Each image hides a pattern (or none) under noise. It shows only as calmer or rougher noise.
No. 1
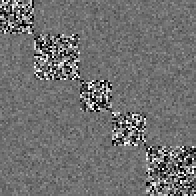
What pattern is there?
blocks along the diagonal
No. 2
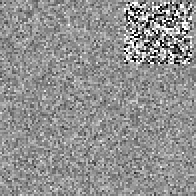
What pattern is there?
one block
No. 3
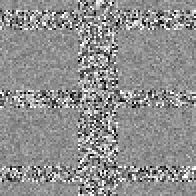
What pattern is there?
bands of rows crossing bands of columns
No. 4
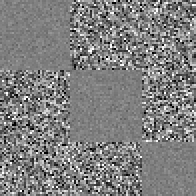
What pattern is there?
blocks along the diagonal
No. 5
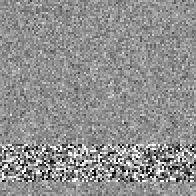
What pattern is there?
one band of rows
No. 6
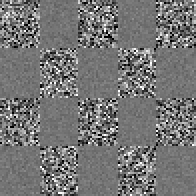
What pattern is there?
a checkerboard
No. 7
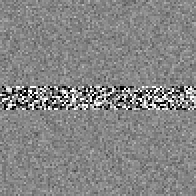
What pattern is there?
one band of rows
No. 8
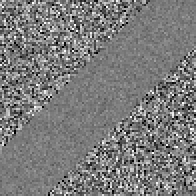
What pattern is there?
a diagonal band
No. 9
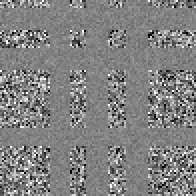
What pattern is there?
bands of rows crossing bands of columns
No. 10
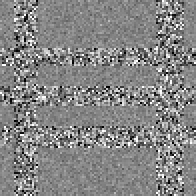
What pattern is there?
bands of rows crossing bands of columns
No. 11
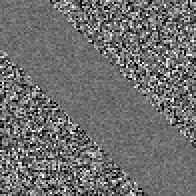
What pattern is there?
a diagonal band
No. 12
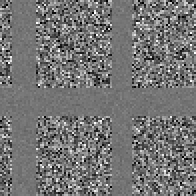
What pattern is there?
bands of rows crossing bands of columns
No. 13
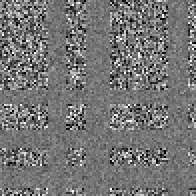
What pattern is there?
bands of rows crossing bands of columns
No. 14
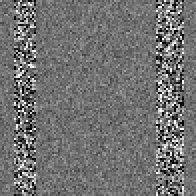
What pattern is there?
bands of columns
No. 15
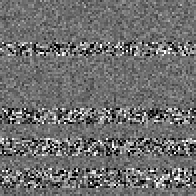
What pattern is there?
bands of rows
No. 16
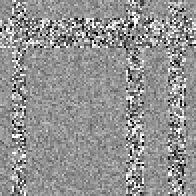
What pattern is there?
bands of rows crossing bands of columns
